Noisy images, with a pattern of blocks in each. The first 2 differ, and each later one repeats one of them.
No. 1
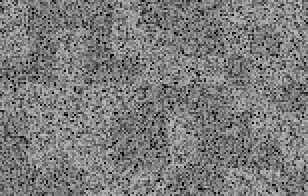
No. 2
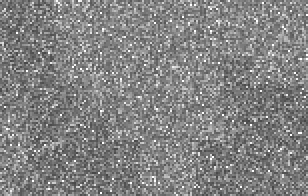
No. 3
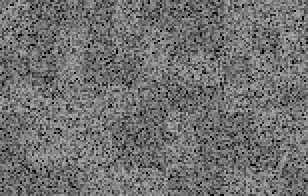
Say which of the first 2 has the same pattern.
1
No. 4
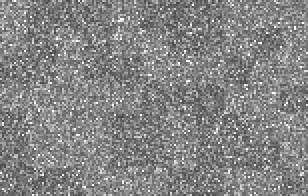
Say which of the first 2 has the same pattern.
1
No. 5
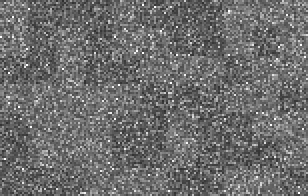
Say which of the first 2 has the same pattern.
1
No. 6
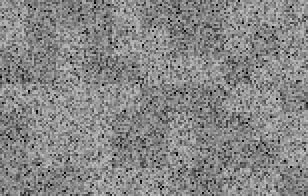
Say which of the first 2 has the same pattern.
1
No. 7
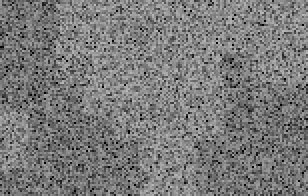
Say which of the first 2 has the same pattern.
2
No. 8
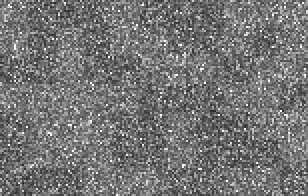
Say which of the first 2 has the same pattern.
1
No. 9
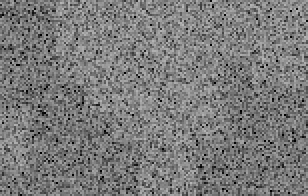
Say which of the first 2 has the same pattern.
2
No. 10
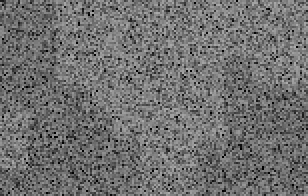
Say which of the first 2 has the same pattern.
2
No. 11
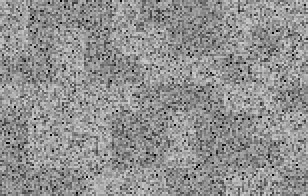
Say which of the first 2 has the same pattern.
1
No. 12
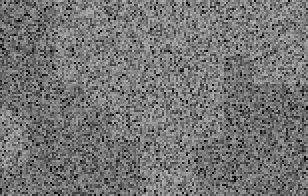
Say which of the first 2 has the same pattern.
2
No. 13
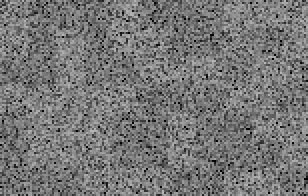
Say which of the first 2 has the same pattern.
1
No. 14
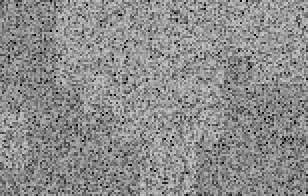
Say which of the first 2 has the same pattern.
2
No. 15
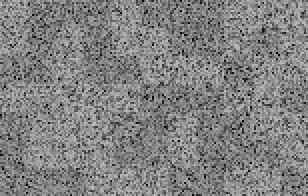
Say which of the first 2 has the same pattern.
1
